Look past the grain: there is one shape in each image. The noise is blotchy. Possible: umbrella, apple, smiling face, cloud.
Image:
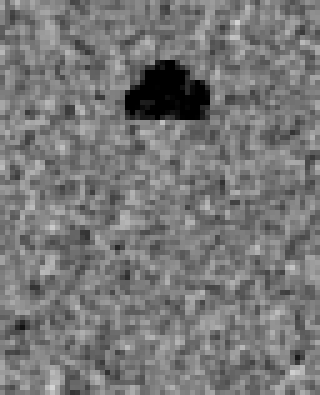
cloud
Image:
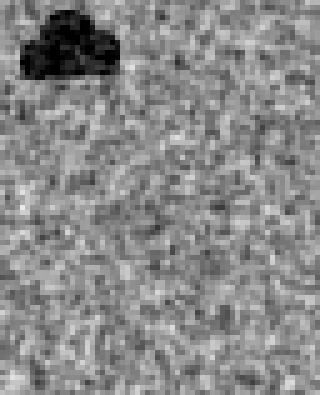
cloud
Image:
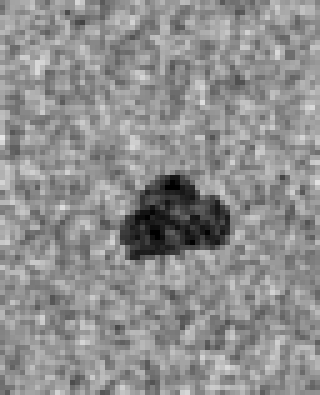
cloud
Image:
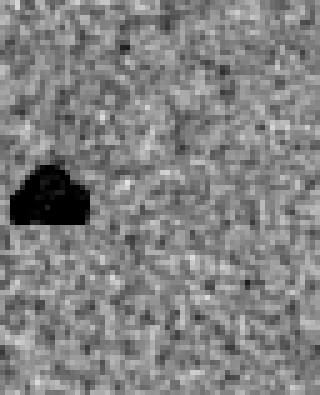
cloud
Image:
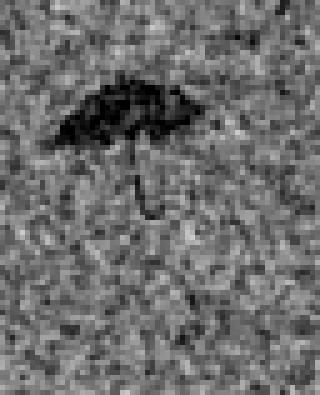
umbrella
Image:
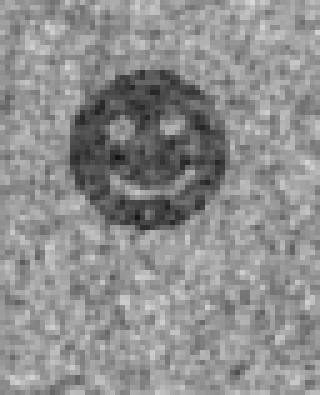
smiling face
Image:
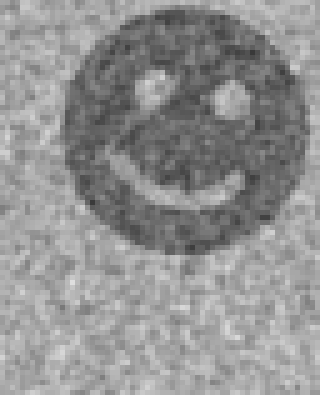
smiling face
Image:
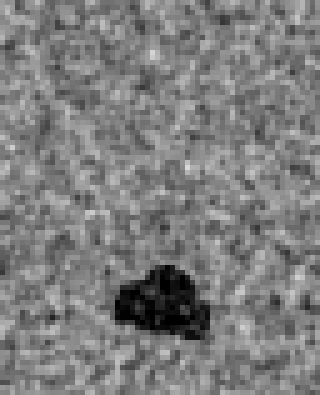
cloud
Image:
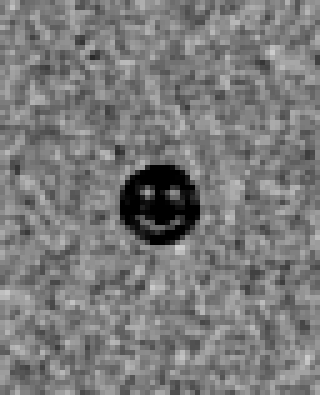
smiling face
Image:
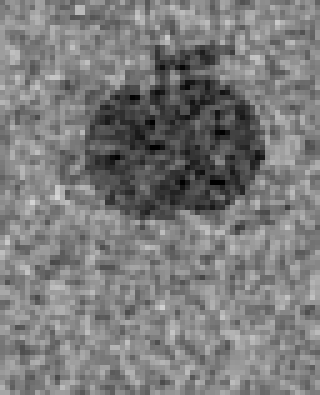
apple
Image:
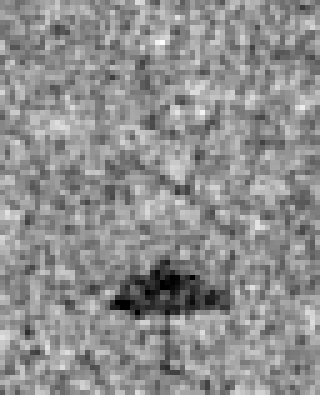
umbrella
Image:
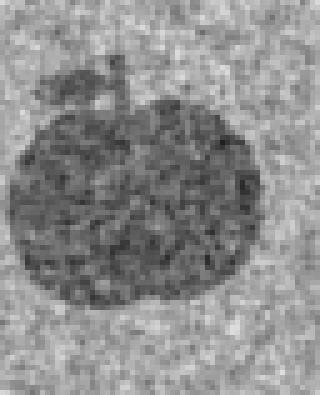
apple
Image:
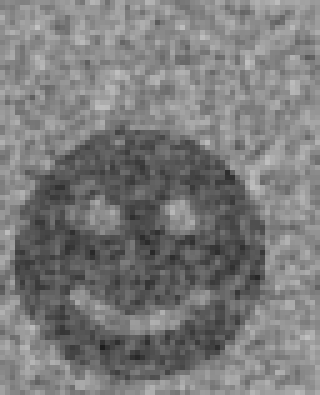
smiling face
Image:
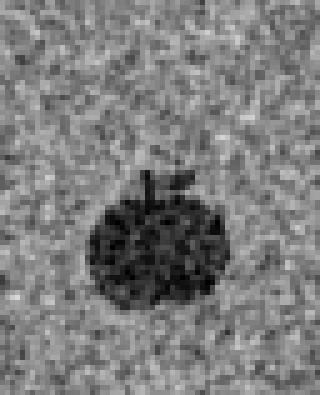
apple
